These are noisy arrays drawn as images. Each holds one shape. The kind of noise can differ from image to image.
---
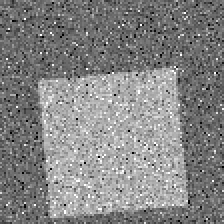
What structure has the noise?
heavy tails
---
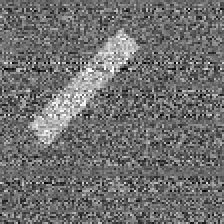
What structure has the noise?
rows of uneven size
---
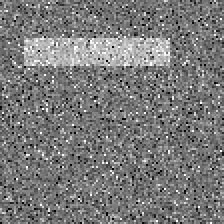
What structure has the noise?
heavy tails
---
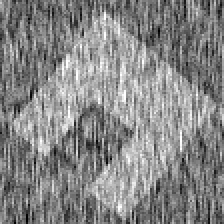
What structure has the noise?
streaked along the columns
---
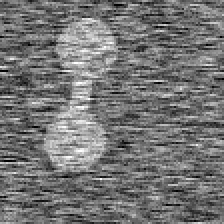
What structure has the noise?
streaked along the rows
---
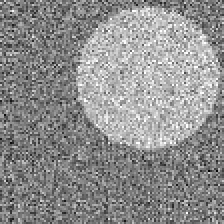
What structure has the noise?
low rank plus noise
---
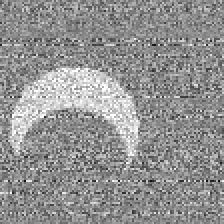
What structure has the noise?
rows of uneven size
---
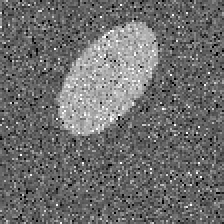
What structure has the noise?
heavy tails
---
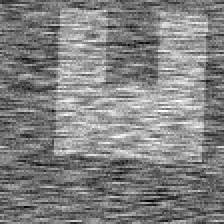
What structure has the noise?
streaked along the rows
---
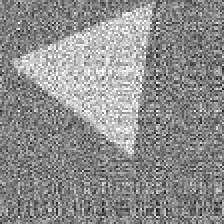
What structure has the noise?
low rank plus noise
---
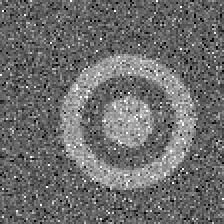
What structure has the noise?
heavy tails
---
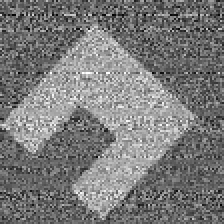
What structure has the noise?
rows of uneven size
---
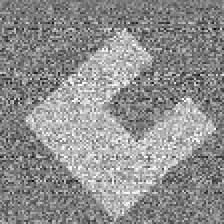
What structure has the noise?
rows of uneven size
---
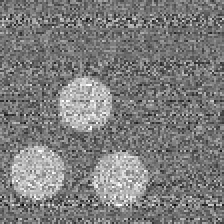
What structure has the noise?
rows of uneven size
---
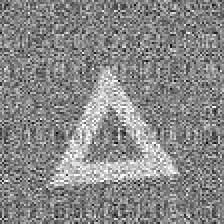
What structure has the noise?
low rank plus noise
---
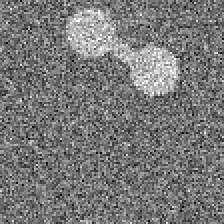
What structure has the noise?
independent entries
